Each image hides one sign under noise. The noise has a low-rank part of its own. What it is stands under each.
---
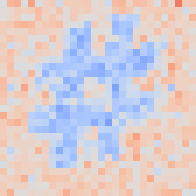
hash sign
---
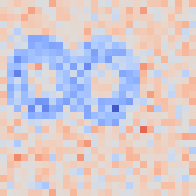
infinity sign
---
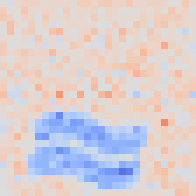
approximately sign
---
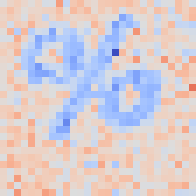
percent sign
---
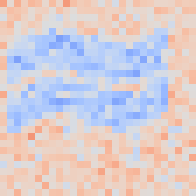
approximately sign
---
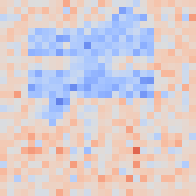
not-equal sign
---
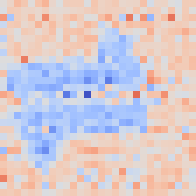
not-equal sign
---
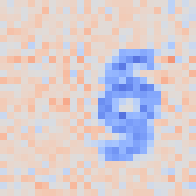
section sign
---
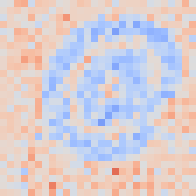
at sign
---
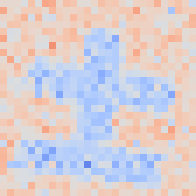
plus-minus sign
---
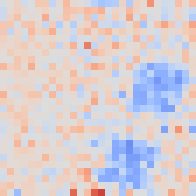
colon
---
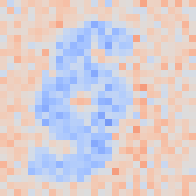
section sign
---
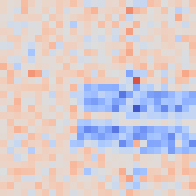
equals sign
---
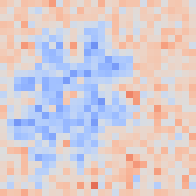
hash sign
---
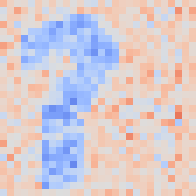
question mark
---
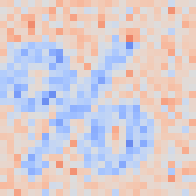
percent sign
